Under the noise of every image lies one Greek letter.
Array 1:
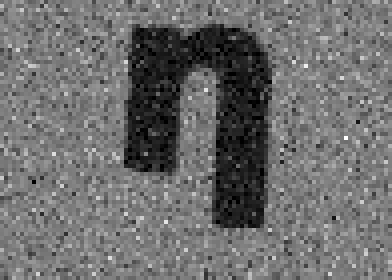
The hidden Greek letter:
eta
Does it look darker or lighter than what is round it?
darker
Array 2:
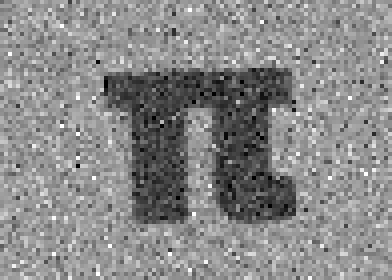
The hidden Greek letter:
pi
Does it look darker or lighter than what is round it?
darker
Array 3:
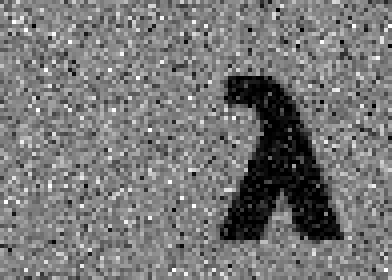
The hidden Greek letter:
lambda
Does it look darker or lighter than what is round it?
darker
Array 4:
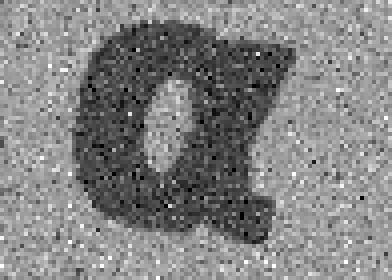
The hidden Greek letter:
alpha
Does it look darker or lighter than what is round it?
darker
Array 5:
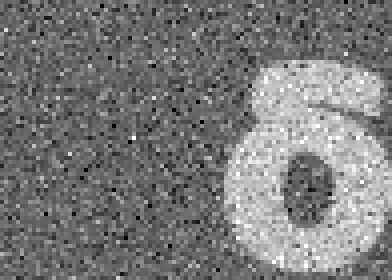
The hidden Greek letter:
delta
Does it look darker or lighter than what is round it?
lighter
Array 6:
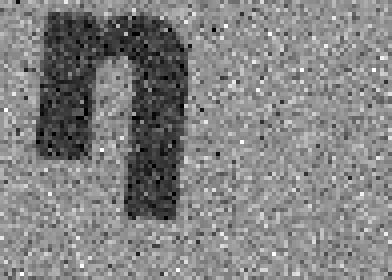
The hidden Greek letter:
eta
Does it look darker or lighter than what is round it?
darker
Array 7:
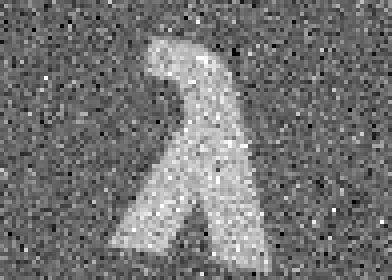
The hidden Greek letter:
lambda
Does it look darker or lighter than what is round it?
lighter
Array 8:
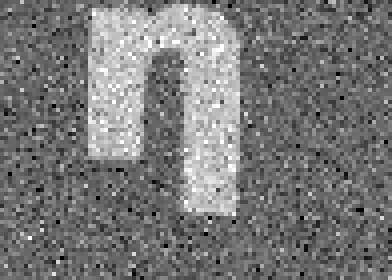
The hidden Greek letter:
eta
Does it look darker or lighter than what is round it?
lighter
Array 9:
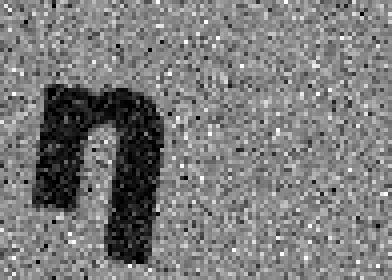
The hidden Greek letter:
eta
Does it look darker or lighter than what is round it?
darker
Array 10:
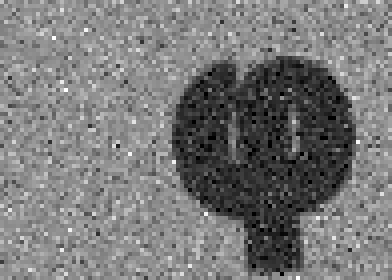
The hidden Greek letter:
phi
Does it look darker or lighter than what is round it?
darker
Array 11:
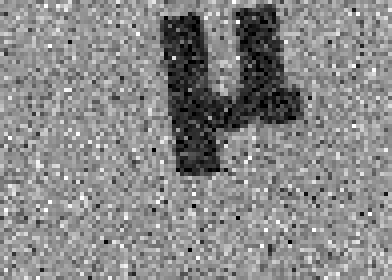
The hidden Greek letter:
mu
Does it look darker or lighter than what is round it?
darker
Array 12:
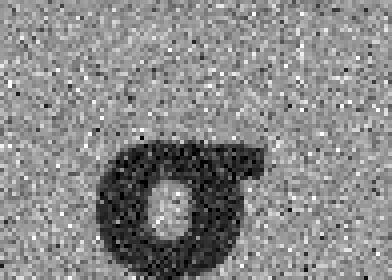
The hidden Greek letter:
sigma
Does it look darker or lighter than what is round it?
darker
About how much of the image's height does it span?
half
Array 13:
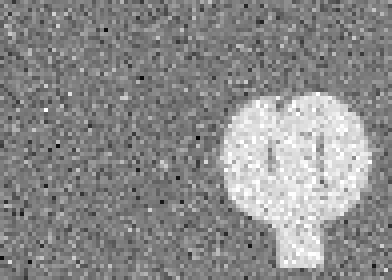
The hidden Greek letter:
phi
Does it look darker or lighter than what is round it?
lighter
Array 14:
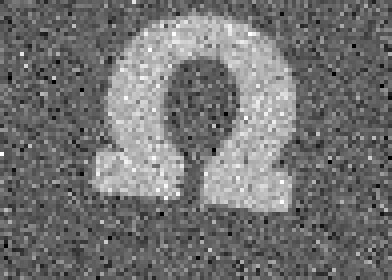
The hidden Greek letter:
omega
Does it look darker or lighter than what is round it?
lighter
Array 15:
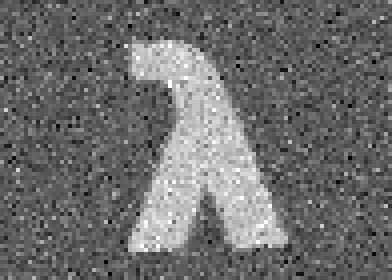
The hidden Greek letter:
lambda
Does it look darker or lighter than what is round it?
lighter
